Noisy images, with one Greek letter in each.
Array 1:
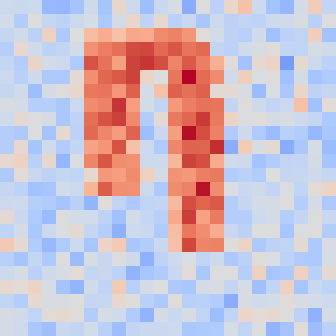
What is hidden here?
red eta
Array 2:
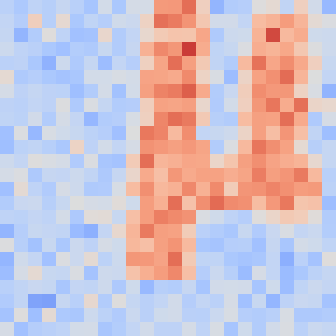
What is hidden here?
red mu
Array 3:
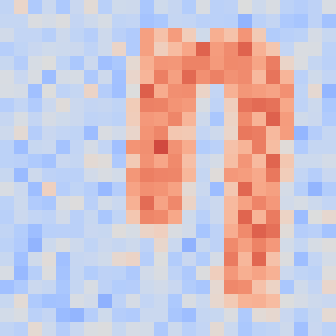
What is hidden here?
red eta
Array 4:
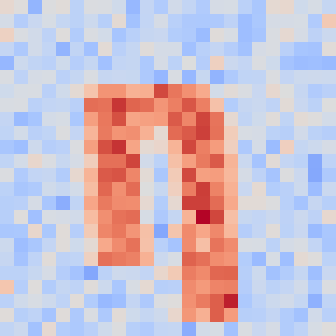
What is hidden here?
red eta
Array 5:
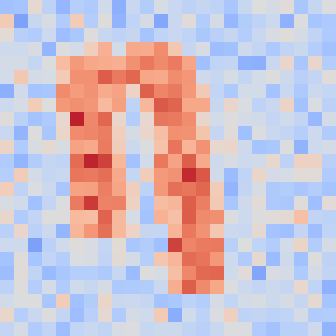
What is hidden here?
red eta
